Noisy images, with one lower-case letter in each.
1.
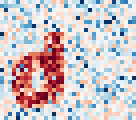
d
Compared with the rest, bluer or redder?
redder
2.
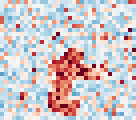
t
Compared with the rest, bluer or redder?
redder
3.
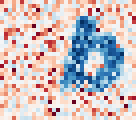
b
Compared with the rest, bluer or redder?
bluer
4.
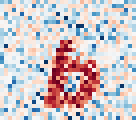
b
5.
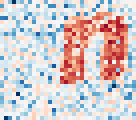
n
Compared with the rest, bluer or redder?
redder
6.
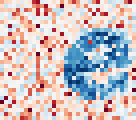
e
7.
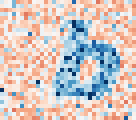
b
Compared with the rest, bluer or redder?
bluer
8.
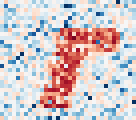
r
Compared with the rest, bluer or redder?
redder
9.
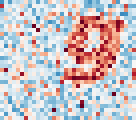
g
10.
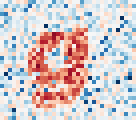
g
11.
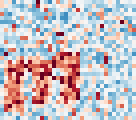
m
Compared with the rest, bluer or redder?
redder
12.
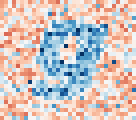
g
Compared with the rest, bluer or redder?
bluer
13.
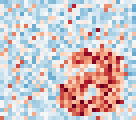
a
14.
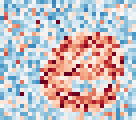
e
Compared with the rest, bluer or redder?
redder
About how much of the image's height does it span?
two thirds
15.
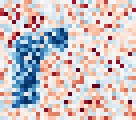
r
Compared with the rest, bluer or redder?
bluer
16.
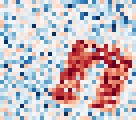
n
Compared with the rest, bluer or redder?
redder
